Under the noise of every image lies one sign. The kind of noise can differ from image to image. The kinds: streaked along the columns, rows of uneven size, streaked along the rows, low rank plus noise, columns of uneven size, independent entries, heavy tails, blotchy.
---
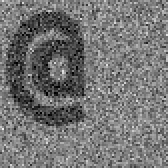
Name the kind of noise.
independent entries
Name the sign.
at sign
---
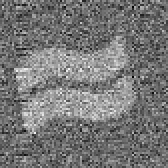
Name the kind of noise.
low rank plus noise
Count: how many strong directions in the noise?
two
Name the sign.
approximately sign
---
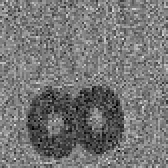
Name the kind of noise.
low rank plus noise
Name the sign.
infinity sign
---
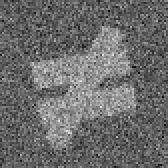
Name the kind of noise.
independent entries
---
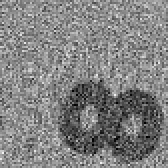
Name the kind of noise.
low rank plus noise
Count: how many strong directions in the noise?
five to eight
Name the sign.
infinity sign
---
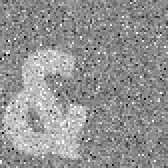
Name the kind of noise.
heavy tails
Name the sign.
ampersand
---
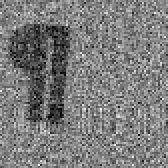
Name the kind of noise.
low rank plus noise
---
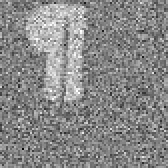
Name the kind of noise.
low rank plus noise
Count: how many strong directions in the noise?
five to eight
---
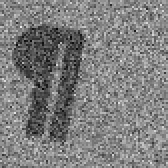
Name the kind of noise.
independent entries
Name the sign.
pilcrow
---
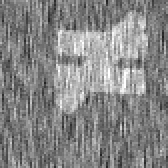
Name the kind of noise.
streaked along the columns
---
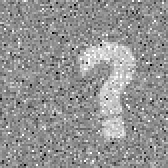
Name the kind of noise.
heavy tails
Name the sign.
question mark
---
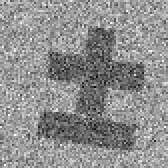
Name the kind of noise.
independent entries
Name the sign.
plus-minus sign
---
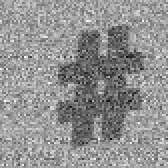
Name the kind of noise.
rows of uneven size
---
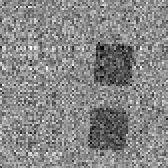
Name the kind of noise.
low rank plus noise
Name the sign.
colon
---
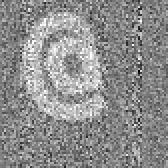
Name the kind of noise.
columns of uneven size
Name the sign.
at sign
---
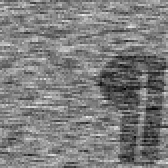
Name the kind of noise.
streaked along the rows
